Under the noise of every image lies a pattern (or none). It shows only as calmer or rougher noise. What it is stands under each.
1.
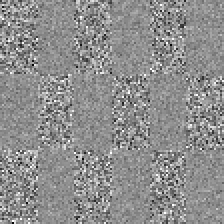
a checkerboard
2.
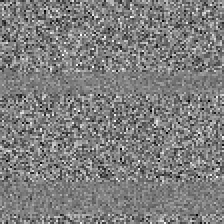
bands of rows
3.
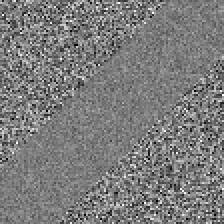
a diagonal band
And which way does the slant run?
bottom left to top right
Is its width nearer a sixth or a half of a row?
a half
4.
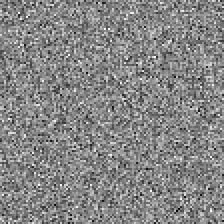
only noise
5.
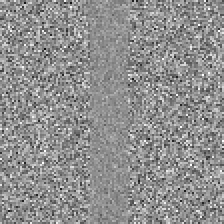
one band of columns
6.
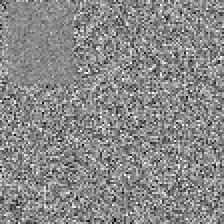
one block
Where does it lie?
top left
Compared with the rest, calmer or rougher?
calmer
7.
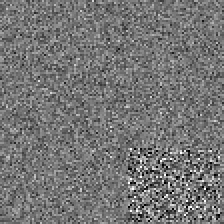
one block
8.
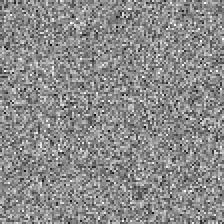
only noise
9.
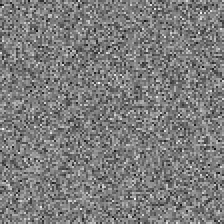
only noise
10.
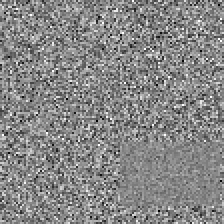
one block
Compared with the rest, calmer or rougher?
calmer
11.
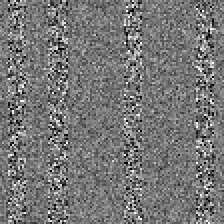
bands of columns
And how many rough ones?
4
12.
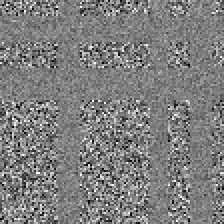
bands of rows crossing bands of columns
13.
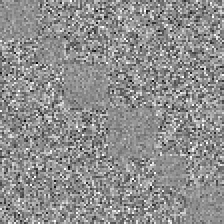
blocks along the diagonal
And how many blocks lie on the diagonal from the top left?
6
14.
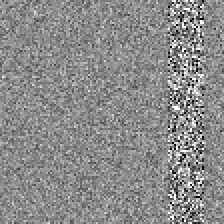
one band of columns
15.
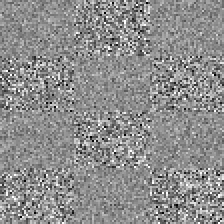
a checkerboard
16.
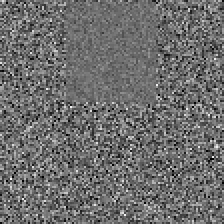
one block
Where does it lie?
top middle
